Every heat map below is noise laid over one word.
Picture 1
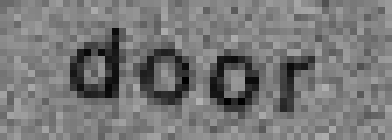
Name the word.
door
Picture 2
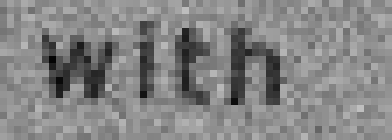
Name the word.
with
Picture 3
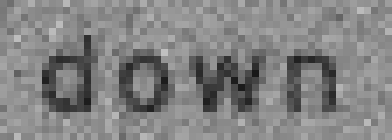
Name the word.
down
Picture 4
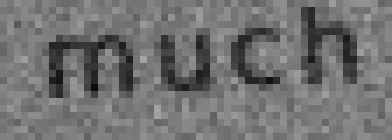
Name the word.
much
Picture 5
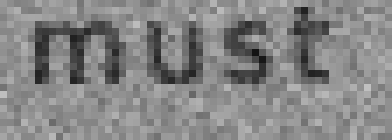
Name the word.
must
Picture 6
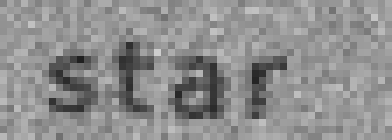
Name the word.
star
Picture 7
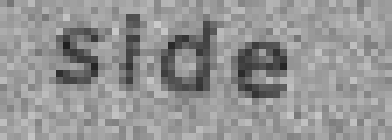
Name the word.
side
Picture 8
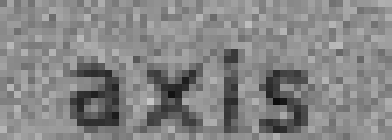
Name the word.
axis
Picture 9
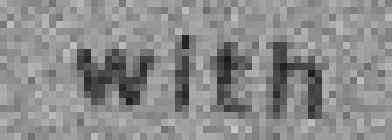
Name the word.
with
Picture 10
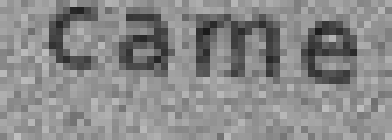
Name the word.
came
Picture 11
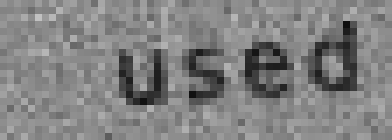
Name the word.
used
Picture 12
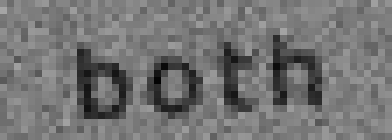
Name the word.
both
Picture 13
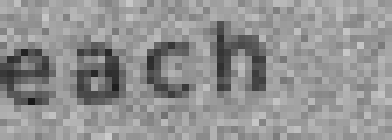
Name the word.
each
